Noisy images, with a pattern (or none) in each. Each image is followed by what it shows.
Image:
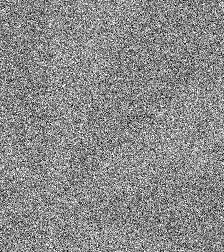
spokes from one point
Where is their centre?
bottom left
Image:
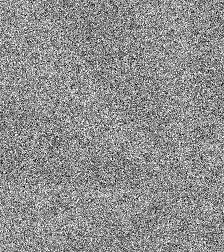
spokes from one point
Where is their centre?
bottom right
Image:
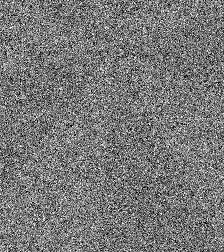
spokes from one point
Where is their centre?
top middle
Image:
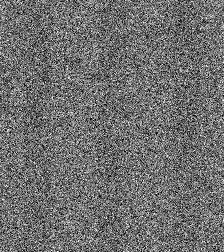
vertical stripes
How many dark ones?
3
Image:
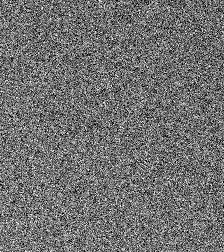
a smooth slope
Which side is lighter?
bottom left
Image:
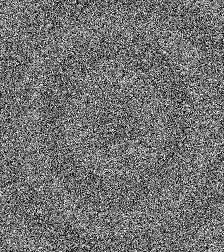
rings round one point
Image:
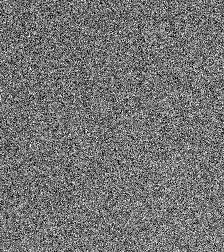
a smooth slope
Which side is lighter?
bottom right
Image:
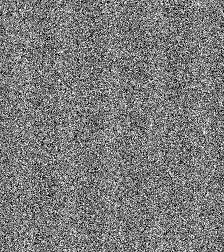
vertical stripes
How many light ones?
5
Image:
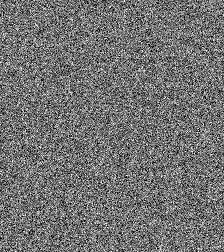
only noise
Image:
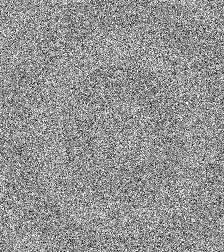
rings round one point
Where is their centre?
centre
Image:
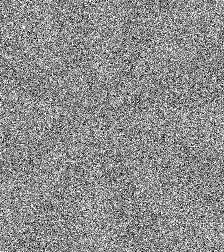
spokes from one point
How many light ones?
8
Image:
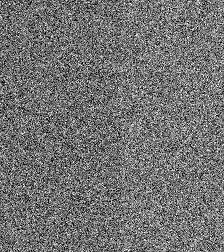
a sharp edge
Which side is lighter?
right
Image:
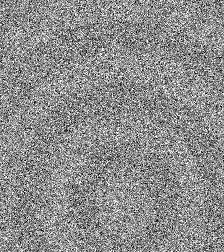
rings round one point
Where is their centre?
bottom middle
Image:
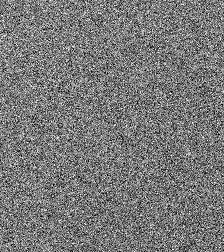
a smooth slope
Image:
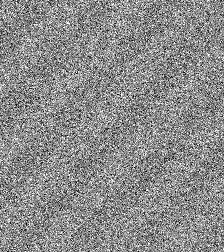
diagonal stripes
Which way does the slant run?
bottom left to top right
